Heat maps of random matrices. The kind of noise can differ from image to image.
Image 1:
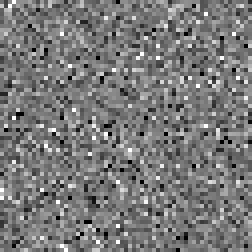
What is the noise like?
heavy tails
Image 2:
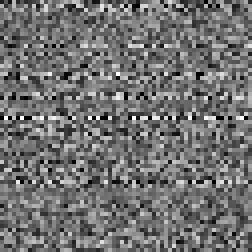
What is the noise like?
rows of uneven size
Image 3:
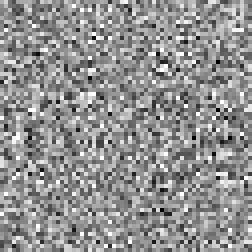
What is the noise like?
low rank plus noise
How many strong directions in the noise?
five to eight
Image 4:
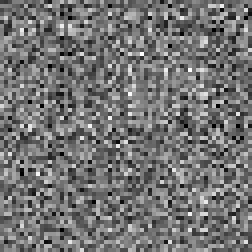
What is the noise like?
low rank plus noise
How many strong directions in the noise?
two
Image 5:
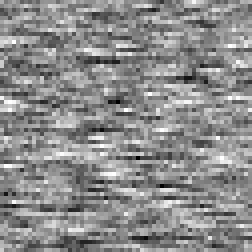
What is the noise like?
streaked along the rows
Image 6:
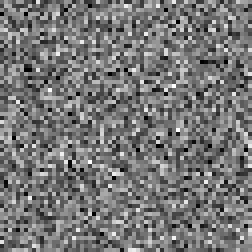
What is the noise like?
independent entries
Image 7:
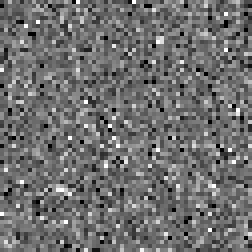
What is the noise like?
heavy tails
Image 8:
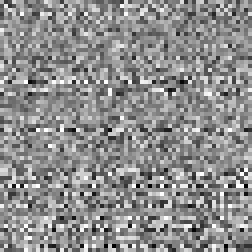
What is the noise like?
rows of uneven size
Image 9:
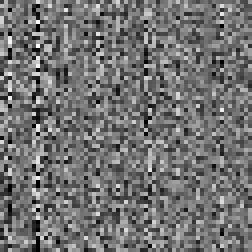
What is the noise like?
columns of uneven size
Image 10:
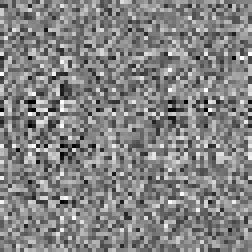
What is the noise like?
low rank plus noise
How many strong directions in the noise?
one
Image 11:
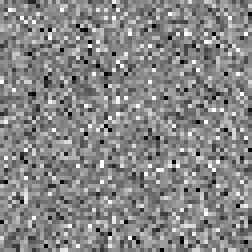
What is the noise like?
heavy tails
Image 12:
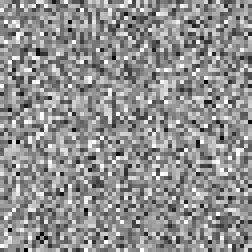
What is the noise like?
independent entries
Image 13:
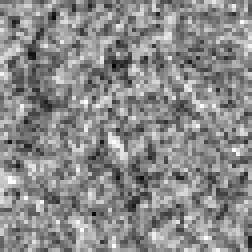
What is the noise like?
blotchy
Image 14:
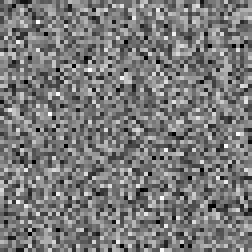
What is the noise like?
independent entries
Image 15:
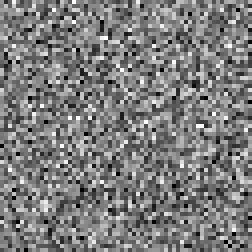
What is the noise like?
independent entries
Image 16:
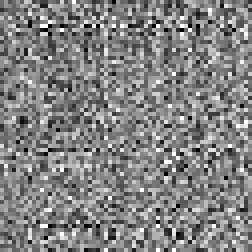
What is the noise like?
low rank plus noise
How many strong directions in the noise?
two
